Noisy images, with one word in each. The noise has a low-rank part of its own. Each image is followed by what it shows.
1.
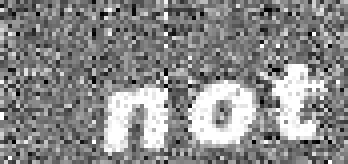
not
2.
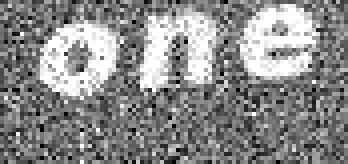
one
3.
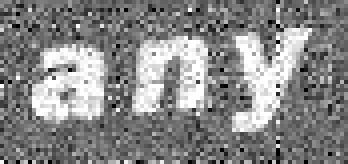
any
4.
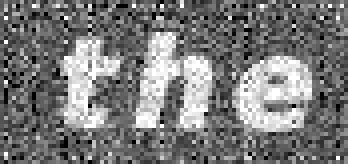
the
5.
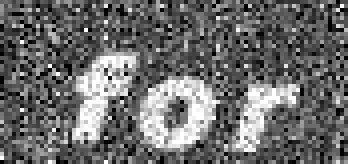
for
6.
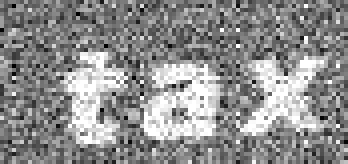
tax
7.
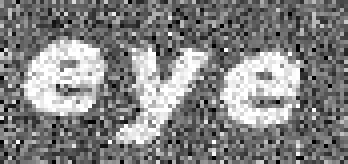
eye
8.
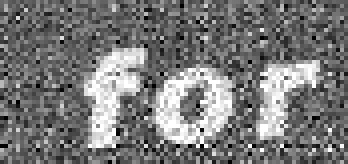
for
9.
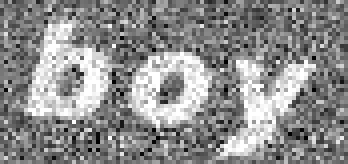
boy
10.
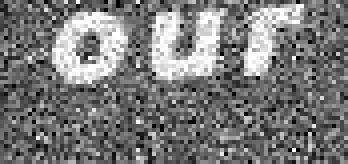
our
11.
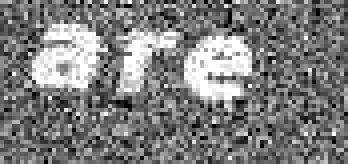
are
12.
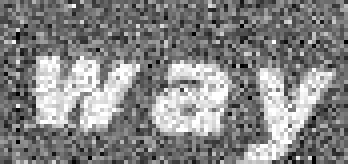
way
